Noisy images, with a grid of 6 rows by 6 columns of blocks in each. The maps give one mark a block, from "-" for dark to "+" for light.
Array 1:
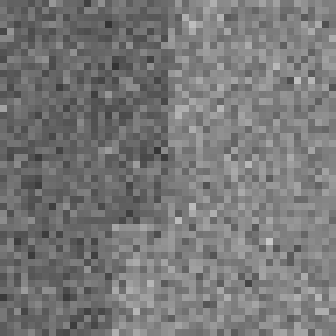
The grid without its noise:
---+++
---+++
---+++
---+++
--++++
--++++
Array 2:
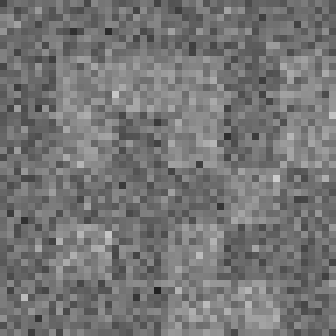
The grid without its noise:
------
-+++-+
-+-+-+
----+-
-+-+--
---++-
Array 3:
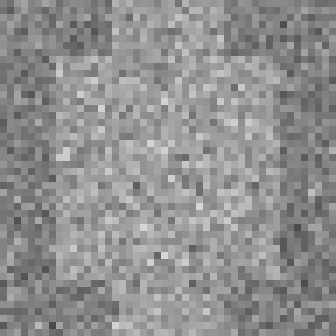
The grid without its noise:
--++--
-++++-
-++++-
-++++-
-++++-
--++--
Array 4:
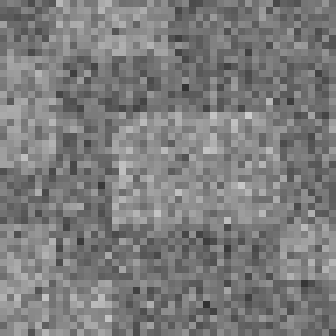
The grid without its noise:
-++---
+-----
+-+++-
--+++-
+----+
++----
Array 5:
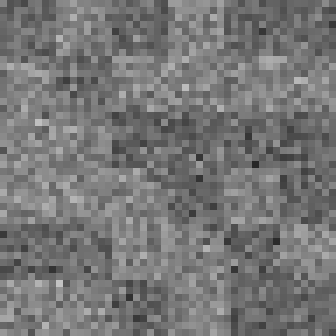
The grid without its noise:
-+-+--
+-++++
++----
+++-+-
--++-+
++-+--
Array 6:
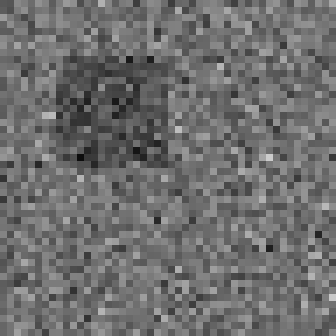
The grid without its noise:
++++++
+--+++
+--+++
++++++
++++++
++++++
